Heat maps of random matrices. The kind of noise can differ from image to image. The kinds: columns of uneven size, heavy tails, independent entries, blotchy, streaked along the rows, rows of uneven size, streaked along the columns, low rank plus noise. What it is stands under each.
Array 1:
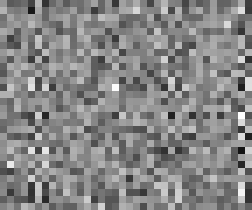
low rank plus noise
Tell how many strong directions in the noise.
one
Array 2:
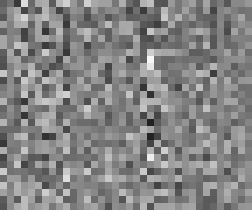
columns of uneven size
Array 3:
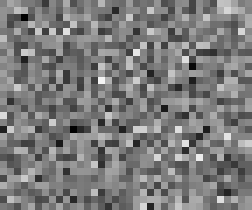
low rank plus noise
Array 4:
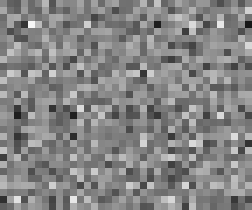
low rank plus noise
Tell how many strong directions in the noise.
three or four
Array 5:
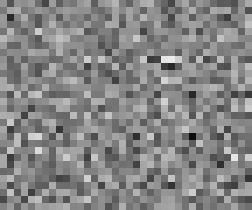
low rank plus noise
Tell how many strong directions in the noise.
three or four
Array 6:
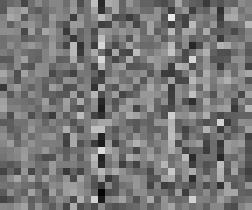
columns of uneven size
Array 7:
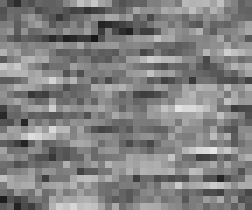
streaked along the rows
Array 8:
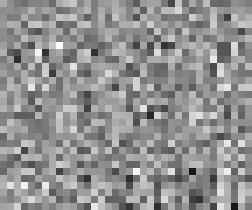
low rank plus noise
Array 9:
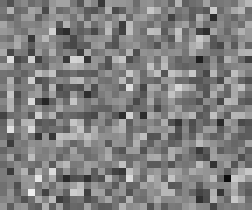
low rank plus noise
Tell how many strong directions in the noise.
two
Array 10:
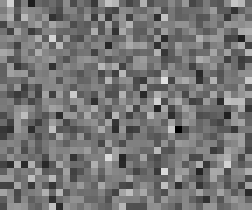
low rank plus noise
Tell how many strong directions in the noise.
five to eight
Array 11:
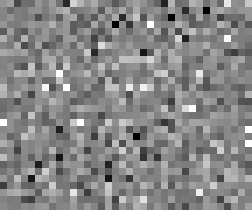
heavy tails
